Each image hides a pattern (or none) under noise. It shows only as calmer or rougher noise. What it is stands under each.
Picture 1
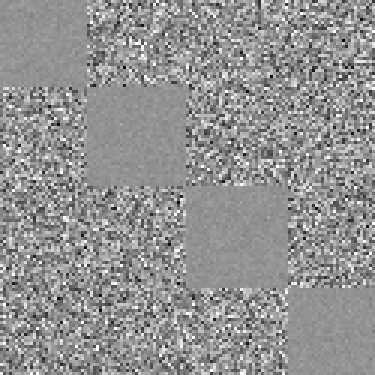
blocks along the diagonal
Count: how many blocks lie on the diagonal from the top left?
4
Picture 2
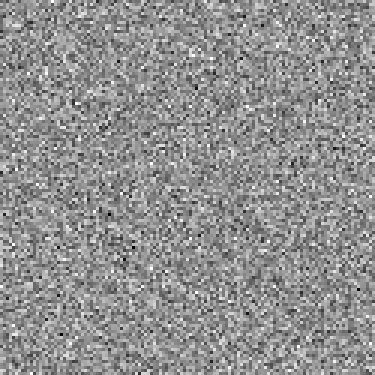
only noise
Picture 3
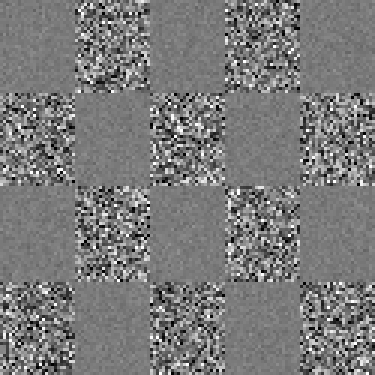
a checkerboard
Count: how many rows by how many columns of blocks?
4 by 5
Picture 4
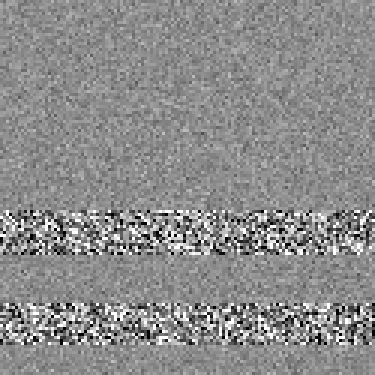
bands of rows
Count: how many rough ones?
2
